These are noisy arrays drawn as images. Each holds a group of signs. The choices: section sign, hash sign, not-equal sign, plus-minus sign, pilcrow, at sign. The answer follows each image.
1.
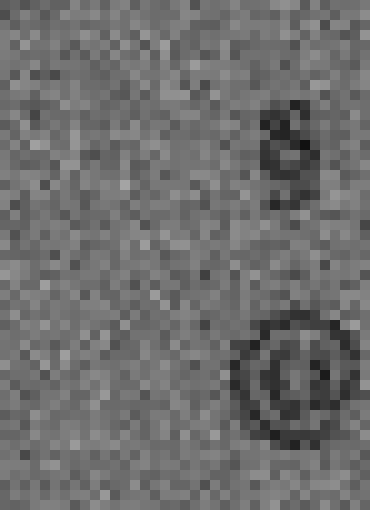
top right: section sign; bottom right: at sign
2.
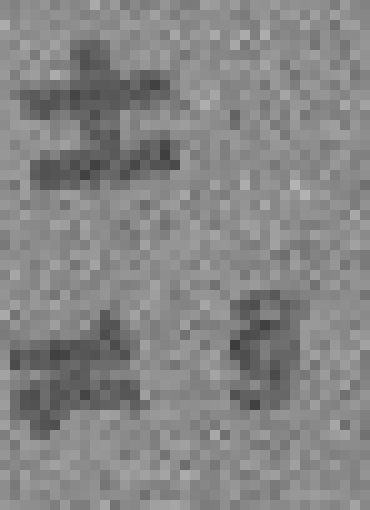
top left: plus-minus sign; bottom left: not-equal sign; bottom right: section sign
